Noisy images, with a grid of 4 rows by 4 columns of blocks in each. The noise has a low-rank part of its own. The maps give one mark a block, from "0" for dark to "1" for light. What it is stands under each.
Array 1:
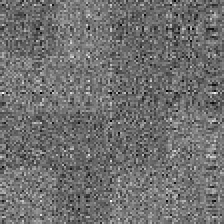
0 1 0 0
1 1 0 0
0 0 0 1
1 0 1 1
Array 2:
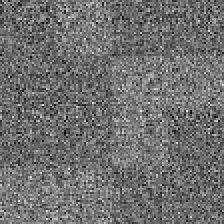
0 1 0 0
0 0 1 1
0 0 1 0
1 1 0 0
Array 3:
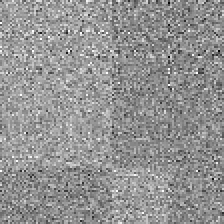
1 1 0 0
1 1 0 0
1 1 0 0
0 0 1 0
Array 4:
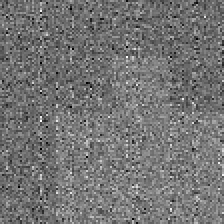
0 0 0 0
0 0 1 0
0 1 1 1
0 1 1 1
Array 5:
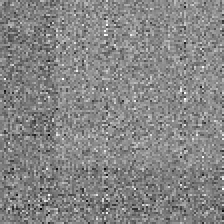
0 1 1 1
0 1 1 1
0 1 1 1
0 0 0 0
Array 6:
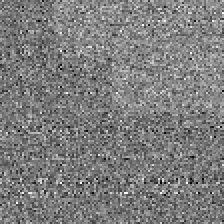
0 1 1 1
0 0 1 1
0 0 0 0
0 0 0 0
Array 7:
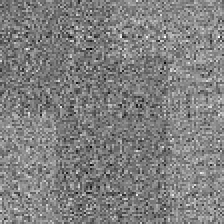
0 0 1 1
0 0 0 1
1 0 0 1
1 0 0 1
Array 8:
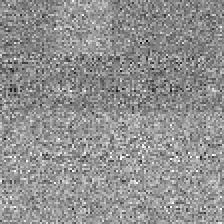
0 1 0 0
0 0 0 0
1 1 1 1
1 1 1 1
